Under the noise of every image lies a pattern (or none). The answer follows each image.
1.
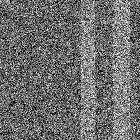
bands of columns
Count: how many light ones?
2
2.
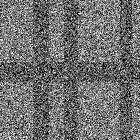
bands of rows crossing bands of columns
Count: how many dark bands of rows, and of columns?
1 and 3
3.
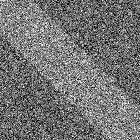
a diagonal band
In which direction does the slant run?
top left to bottom right
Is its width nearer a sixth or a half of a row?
a half
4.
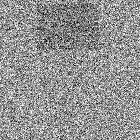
one block
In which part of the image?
top middle
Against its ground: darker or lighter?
darker
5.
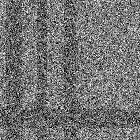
bands of rows crossing bands of columns
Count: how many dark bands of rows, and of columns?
1 and 3
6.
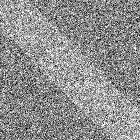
a diagonal band
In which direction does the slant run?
top left to bottom right
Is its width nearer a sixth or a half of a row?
a half
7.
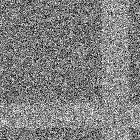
bands of rows crossing bands of columns
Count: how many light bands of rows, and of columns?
1 and 1
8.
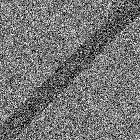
a diagonal band
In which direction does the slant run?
bottom left to top right
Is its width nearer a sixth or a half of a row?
a sixth
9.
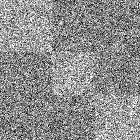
blocks along the diagonal
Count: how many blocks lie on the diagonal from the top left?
3
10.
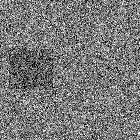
one block
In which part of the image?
middle left
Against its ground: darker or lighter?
darker
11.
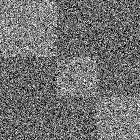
blocks along the diagonal
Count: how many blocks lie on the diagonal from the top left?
3
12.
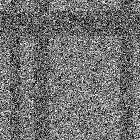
bands of rows crossing bands of columns
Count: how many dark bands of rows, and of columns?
1 and 3
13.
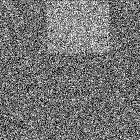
one block
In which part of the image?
top middle
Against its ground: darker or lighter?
lighter
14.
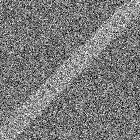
a diagonal band
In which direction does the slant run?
bottom left to top right
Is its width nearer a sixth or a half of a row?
a sixth
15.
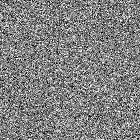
only noise
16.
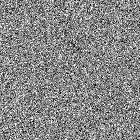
only noise
